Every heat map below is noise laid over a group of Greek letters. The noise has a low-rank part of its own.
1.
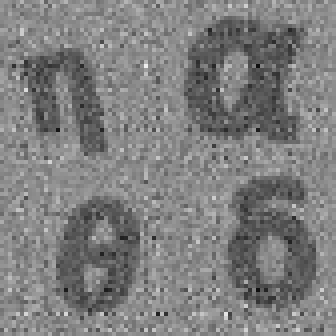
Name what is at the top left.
eta
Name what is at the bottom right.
delta
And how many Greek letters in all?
4
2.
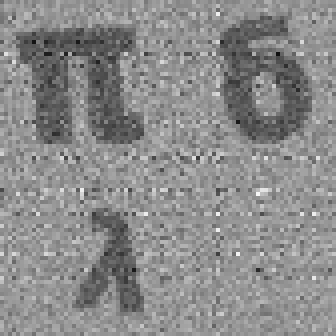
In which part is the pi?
top left
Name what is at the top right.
delta
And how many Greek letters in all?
3
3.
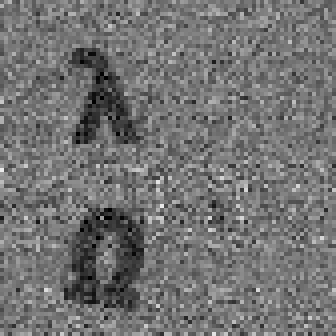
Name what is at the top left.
lambda
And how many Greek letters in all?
2
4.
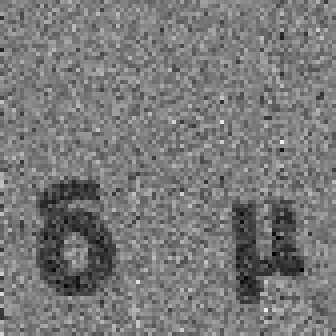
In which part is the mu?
bottom right
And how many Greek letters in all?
2
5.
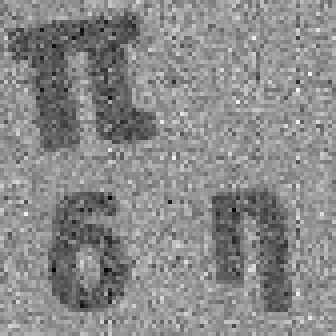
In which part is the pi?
top left
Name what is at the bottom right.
eta
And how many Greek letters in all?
3
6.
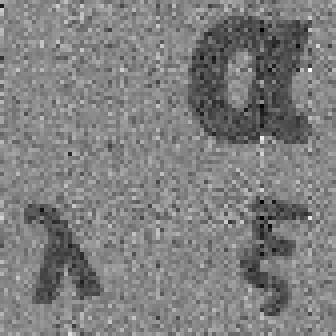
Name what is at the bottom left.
lambda
